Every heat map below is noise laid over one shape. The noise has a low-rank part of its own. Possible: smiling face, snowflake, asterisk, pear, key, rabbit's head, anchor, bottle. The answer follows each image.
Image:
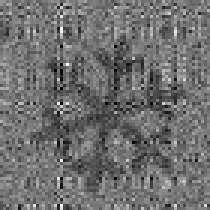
snowflake
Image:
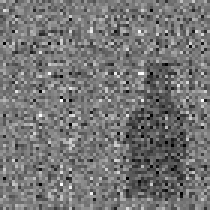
bottle
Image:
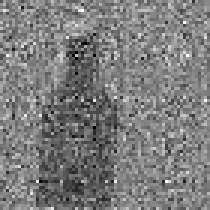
bottle
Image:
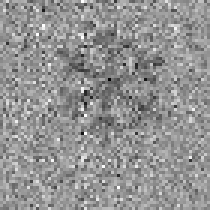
snowflake
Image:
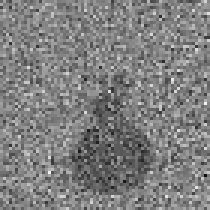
pear
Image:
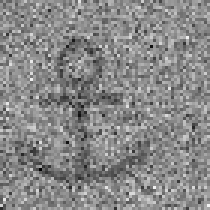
anchor
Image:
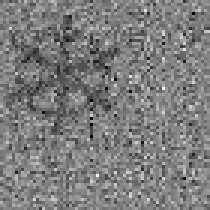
snowflake
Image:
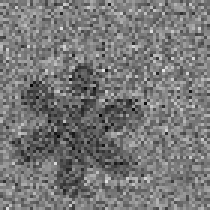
asterisk
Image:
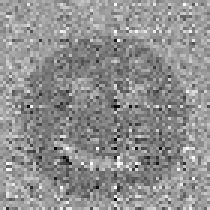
smiling face
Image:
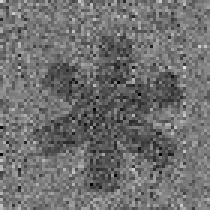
asterisk
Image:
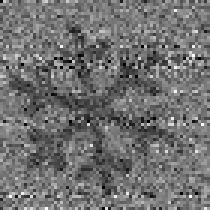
snowflake
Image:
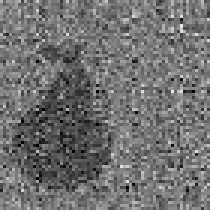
pear
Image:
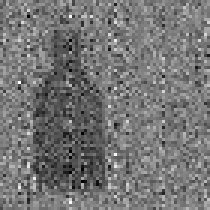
bottle
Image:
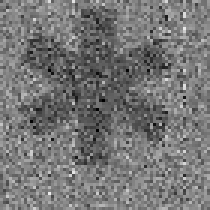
asterisk
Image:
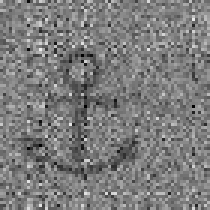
anchor
